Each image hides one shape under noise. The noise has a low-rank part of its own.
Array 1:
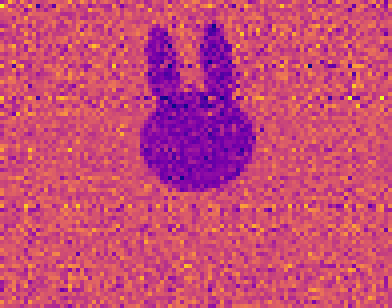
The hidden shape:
rabbit's head
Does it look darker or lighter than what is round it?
darker
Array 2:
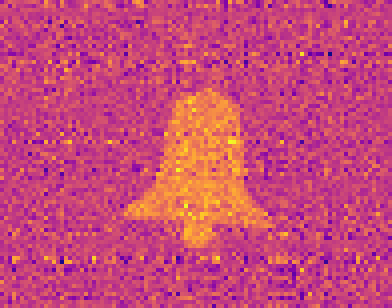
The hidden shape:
bell
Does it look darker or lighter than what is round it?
lighter
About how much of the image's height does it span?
half
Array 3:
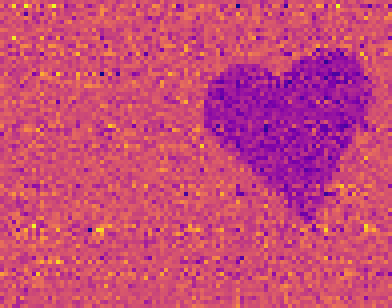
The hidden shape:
heart
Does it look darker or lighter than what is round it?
darker
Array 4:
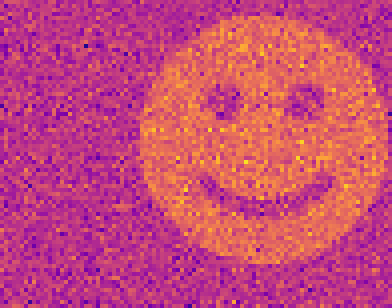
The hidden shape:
smiling face
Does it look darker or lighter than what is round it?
lighter
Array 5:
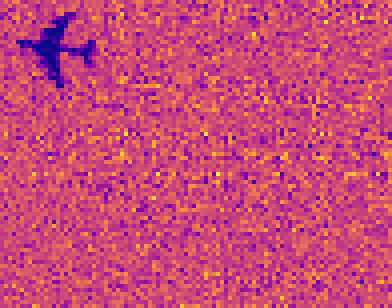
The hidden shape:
airplane
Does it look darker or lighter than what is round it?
darker
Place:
top left
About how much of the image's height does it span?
a quarter
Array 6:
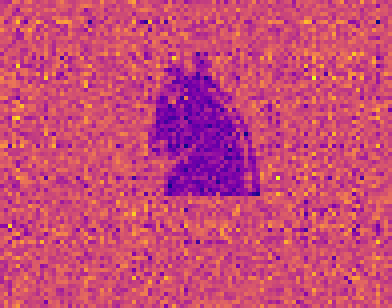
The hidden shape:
chess knight
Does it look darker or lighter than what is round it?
darker
